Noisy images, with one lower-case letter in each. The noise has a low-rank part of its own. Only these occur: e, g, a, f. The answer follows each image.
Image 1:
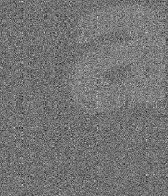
light a
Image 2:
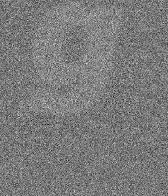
light g
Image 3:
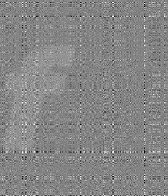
light f
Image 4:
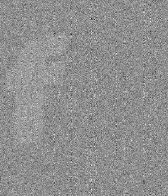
light f
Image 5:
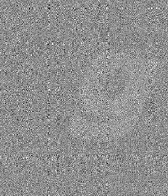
light g
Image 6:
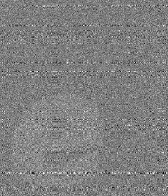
light e
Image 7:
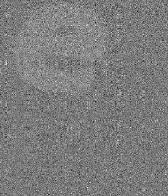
light e
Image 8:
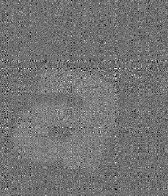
light a
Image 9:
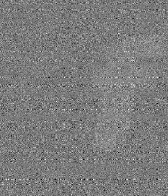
light f
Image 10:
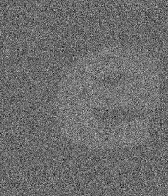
light e
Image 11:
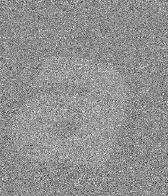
light a
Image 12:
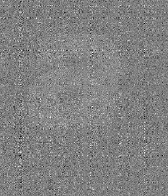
light a
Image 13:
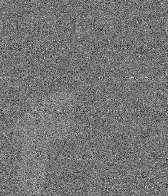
light f
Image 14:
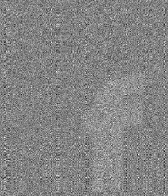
light f
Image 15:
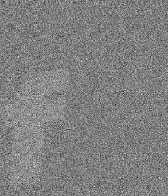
light f
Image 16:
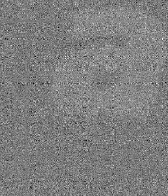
light a
